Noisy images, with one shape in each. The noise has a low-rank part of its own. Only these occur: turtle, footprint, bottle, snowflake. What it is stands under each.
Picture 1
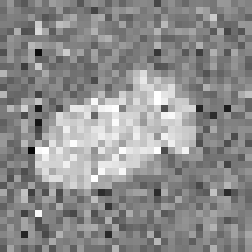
footprint
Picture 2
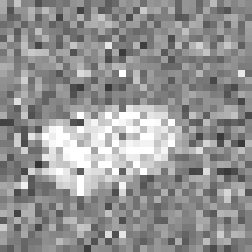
footprint
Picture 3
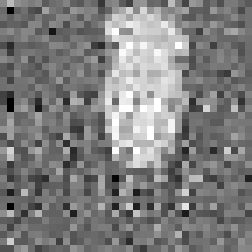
footprint
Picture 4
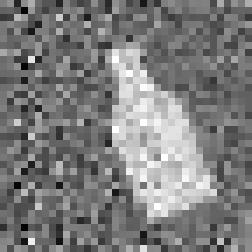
bottle
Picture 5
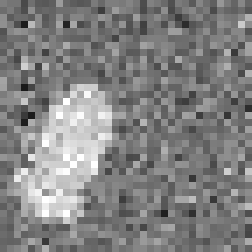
footprint
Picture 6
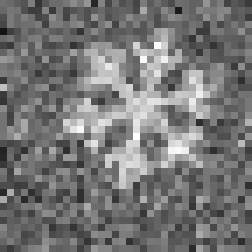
snowflake
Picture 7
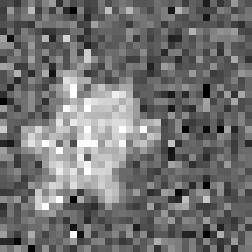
turtle
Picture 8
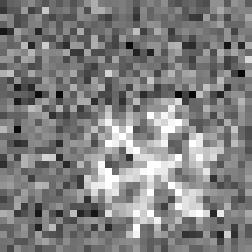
snowflake
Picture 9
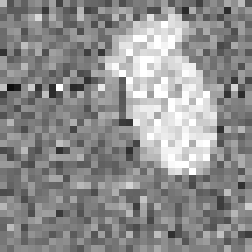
footprint
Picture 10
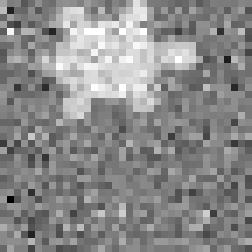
turtle
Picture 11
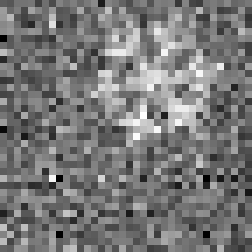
snowflake
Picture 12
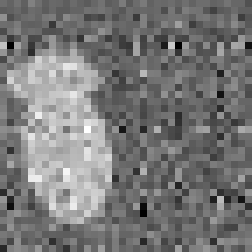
footprint
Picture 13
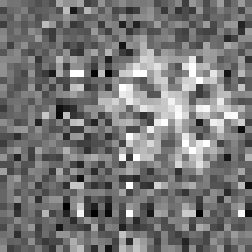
snowflake
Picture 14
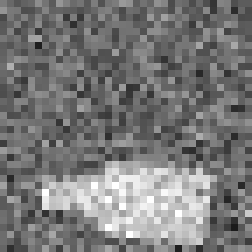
bottle
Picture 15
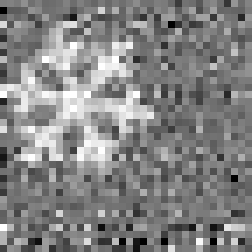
snowflake
